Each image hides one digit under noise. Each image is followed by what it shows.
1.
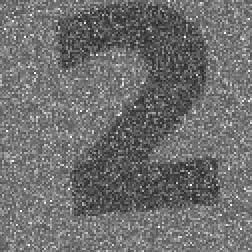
2
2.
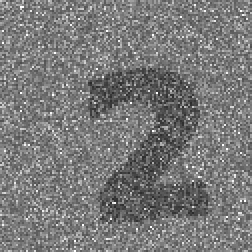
2
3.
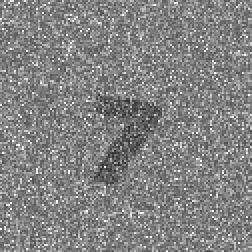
7
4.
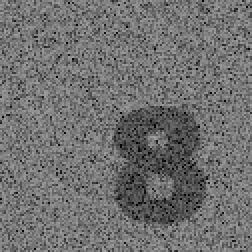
8
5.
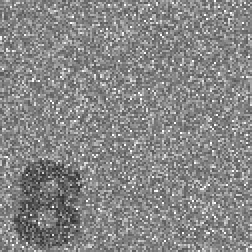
8
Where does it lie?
bottom left
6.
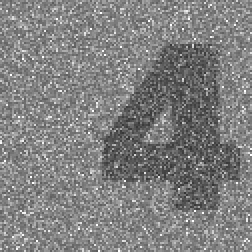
4
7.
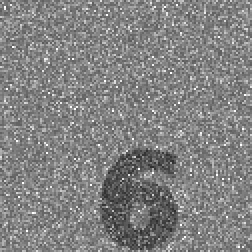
6
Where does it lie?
bottom middle
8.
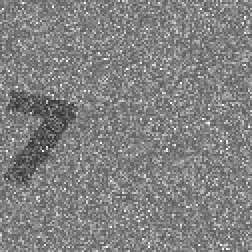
7
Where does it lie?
middle left
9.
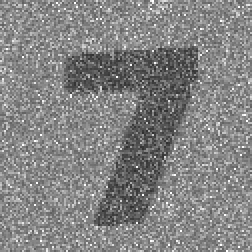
7
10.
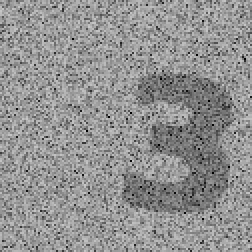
3
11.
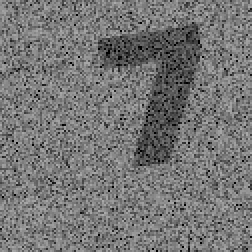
7
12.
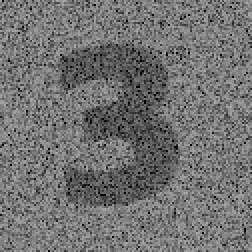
3
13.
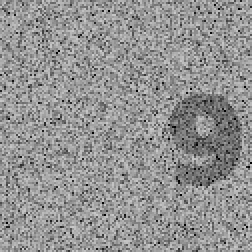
9
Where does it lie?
middle right
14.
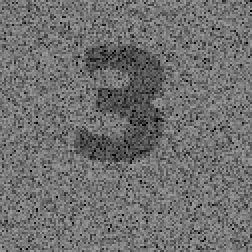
3
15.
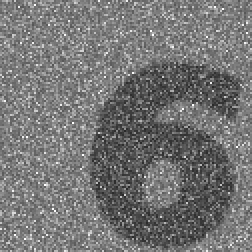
6
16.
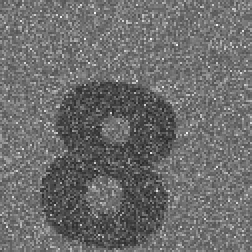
8
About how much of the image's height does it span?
two thirds
